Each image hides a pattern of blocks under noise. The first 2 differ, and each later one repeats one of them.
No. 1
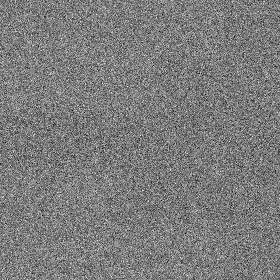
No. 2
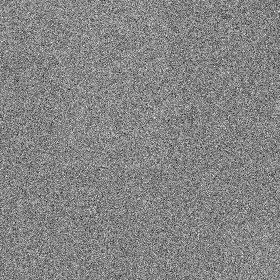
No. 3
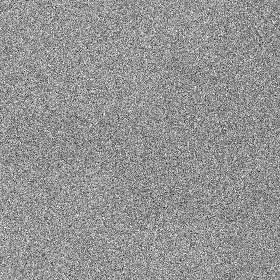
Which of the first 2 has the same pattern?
1
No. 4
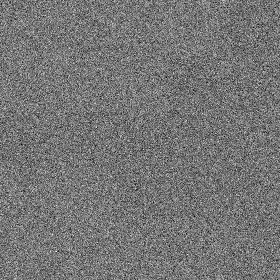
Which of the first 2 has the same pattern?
1
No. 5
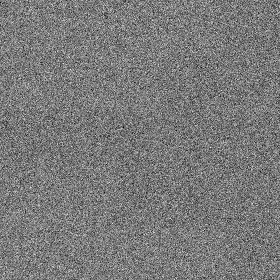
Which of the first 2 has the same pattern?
1
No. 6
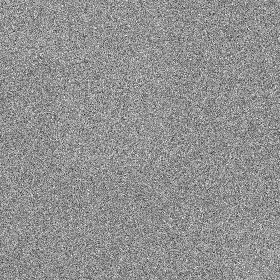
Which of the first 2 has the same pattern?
2
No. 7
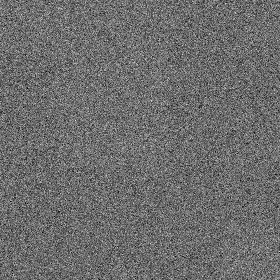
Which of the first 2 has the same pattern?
2
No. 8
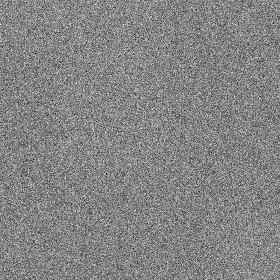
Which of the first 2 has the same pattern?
2
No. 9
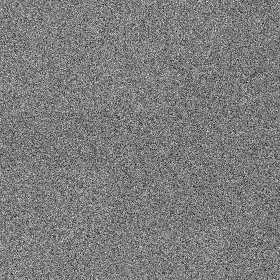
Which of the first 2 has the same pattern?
1
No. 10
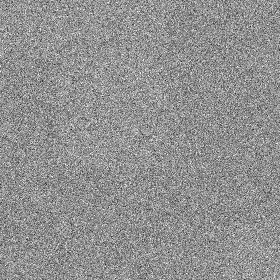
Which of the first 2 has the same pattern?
2
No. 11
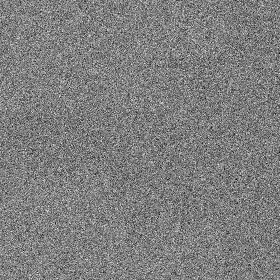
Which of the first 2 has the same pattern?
1
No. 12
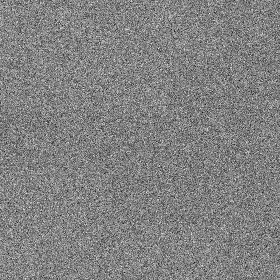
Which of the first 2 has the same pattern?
1
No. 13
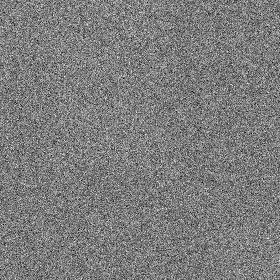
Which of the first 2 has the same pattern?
2
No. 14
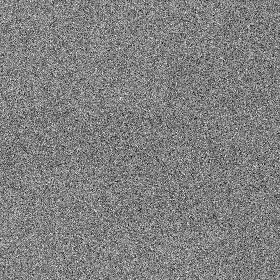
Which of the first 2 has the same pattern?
1
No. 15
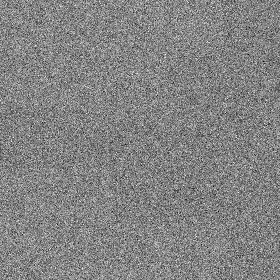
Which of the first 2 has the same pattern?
1
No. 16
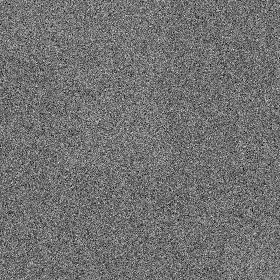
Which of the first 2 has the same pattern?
2
